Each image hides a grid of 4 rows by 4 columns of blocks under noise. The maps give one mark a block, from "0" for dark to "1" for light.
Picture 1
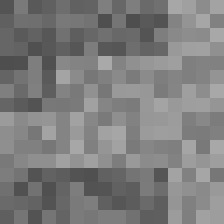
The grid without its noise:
0001
0111
1111
0001
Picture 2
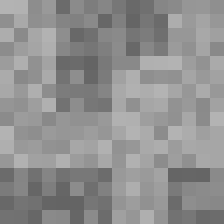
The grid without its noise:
1001
1011
1111
0010
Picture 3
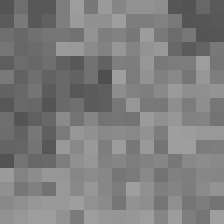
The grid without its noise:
0110
0011
0111
1111
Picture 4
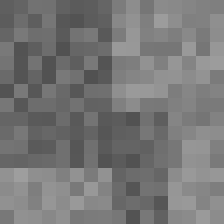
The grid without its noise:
0011
0011
0001
1101
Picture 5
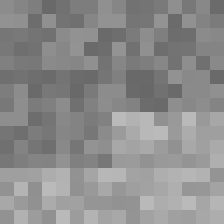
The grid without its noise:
0000
0000
0011
1111
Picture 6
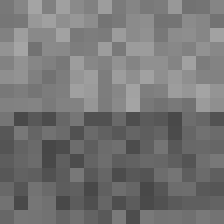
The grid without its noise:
1111
1111
0000
0000
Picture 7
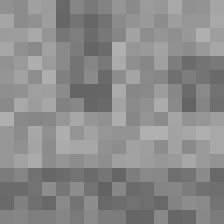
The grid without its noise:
1011
1010
1111
0000
